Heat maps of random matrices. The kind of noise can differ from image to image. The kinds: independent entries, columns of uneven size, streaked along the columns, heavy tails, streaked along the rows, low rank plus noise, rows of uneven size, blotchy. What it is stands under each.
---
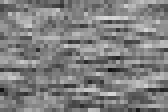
streaked along the rows
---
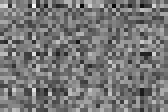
low rank plus noise
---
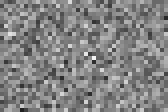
independent entries
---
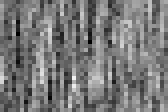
streaked along the columns
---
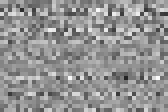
rows of uneven size
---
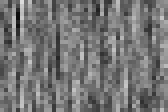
streaked along the columns
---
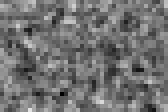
blotchy
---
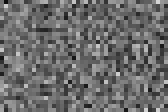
low rank plus noise
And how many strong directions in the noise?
three or four
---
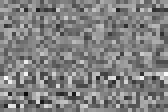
rows of uneven size
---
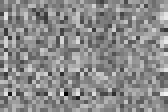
low rank plus noise
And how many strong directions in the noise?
one
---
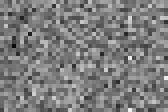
independent entries
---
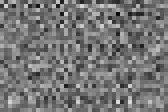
low rank plus noise
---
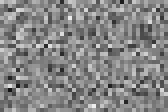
low rank plus noise
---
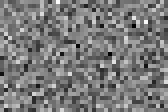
independent entries
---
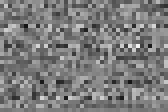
rows of uneven size
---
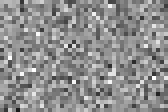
independent entries
